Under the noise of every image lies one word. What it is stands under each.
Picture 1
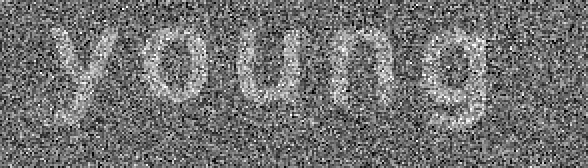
young
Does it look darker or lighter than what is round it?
lighter
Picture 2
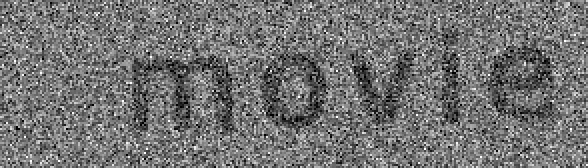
movie
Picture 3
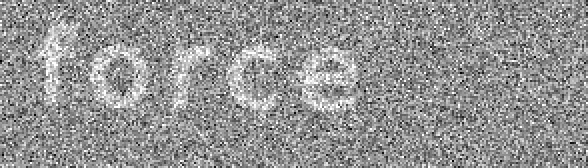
force
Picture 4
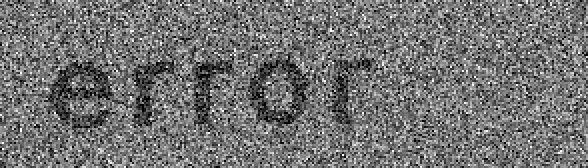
error
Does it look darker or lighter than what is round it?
darker
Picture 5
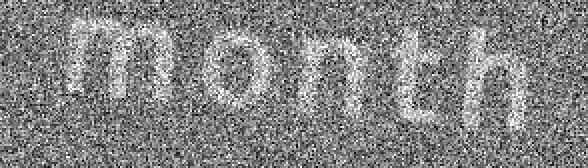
month
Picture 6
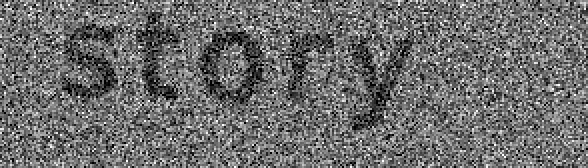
story
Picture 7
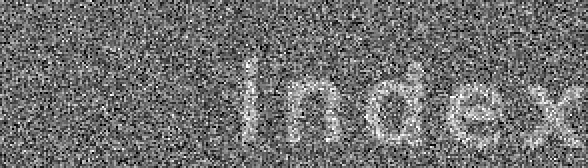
index
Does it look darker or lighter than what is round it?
lighter
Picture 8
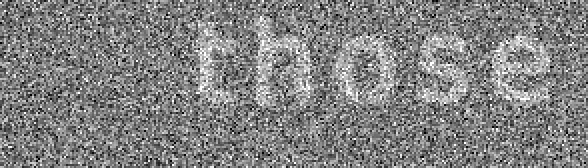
those
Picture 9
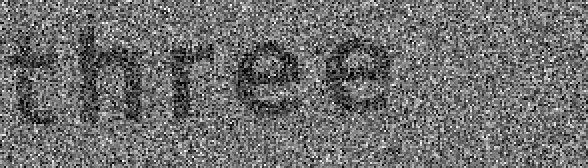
three
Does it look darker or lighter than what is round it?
darker
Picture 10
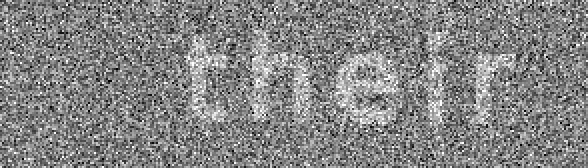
their
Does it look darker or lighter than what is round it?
lighter
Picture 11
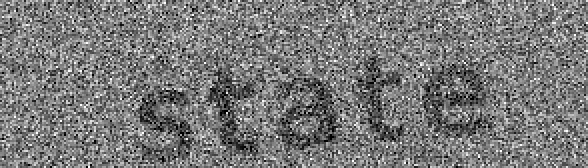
state
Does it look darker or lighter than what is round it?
darker
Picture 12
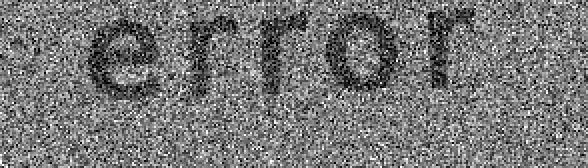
error
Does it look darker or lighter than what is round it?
darker
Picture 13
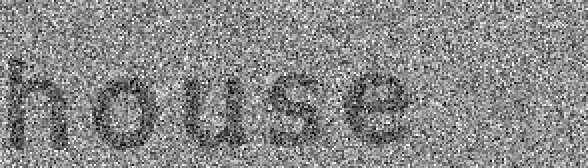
house
